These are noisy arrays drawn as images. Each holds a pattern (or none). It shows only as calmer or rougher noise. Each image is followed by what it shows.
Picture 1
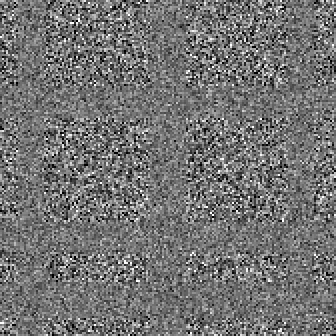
bands of rows crossing bands of columns
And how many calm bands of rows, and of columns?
3 and 3
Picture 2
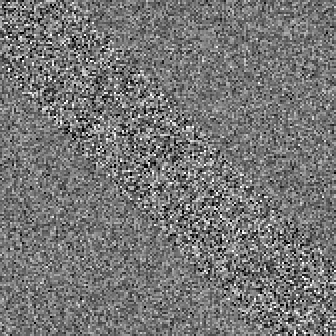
a diagonal band
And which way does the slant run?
top left to bottom right
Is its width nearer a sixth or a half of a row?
a half
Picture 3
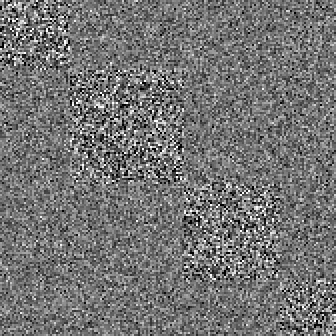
blocks along the diagonal
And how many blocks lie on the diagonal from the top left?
4
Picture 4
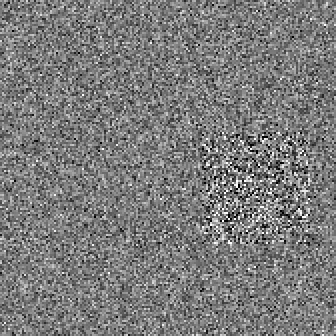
one block
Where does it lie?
middle right
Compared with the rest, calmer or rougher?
rougher
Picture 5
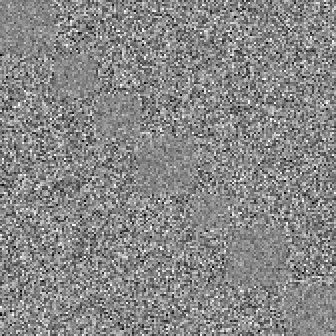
blocks along the diagonal
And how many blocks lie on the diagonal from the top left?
7
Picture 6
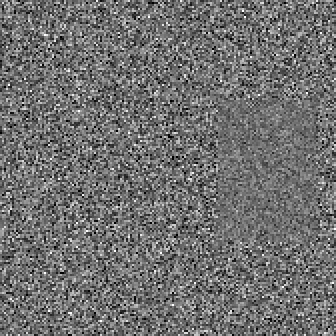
one block
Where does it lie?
middle right
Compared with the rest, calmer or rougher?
calmer
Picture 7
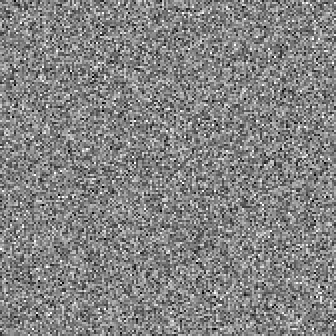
only noise
